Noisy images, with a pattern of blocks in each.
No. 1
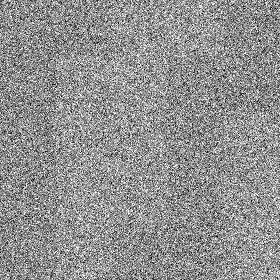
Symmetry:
no symmetry
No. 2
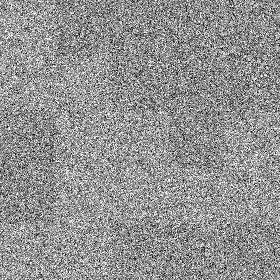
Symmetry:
no symmetry
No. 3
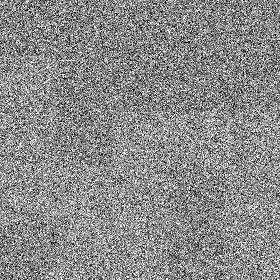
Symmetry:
no symmetry
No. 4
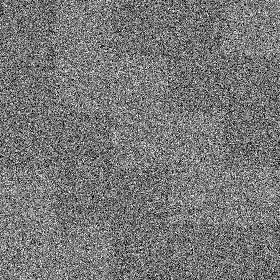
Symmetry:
mirrored about the diagonal from the bottom left
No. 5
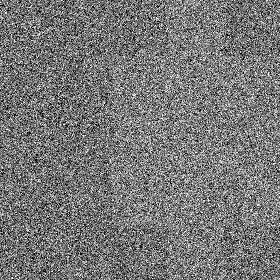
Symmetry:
top and bottom mirror each other
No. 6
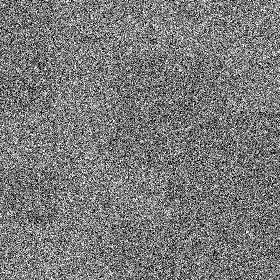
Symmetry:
no symmetry
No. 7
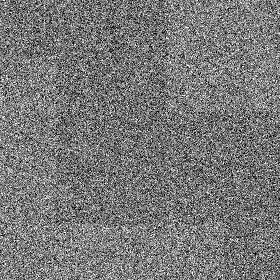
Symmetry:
mirrored about the diagonal from the bottom left
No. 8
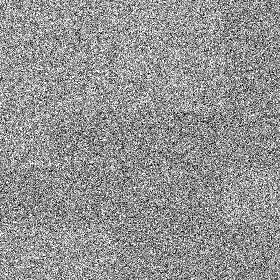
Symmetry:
no symmetry
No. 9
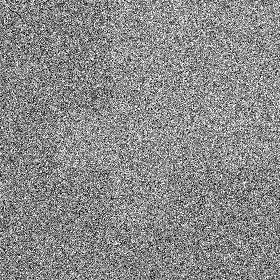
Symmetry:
mirrored about the diagonal from the bottom left
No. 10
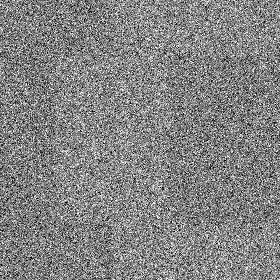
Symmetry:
top and bottom mirror each other
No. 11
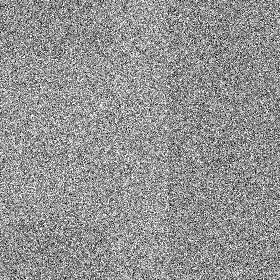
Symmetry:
top and bottom mirror each other
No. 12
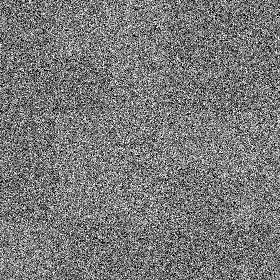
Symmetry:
mirrored about the diagonal from the bottom left
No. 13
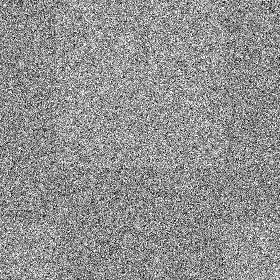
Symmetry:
left and right mirror each other
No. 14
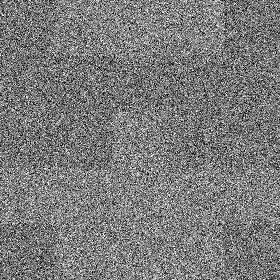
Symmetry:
left and right mirror each other
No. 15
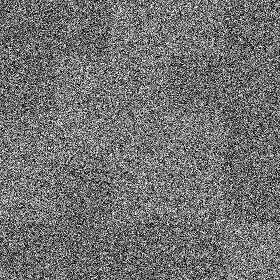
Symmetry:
mirrored about the diagonal from the top left
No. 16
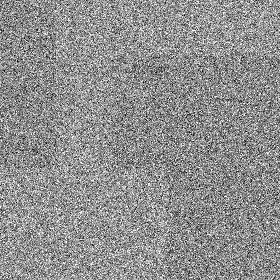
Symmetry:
no symmetry
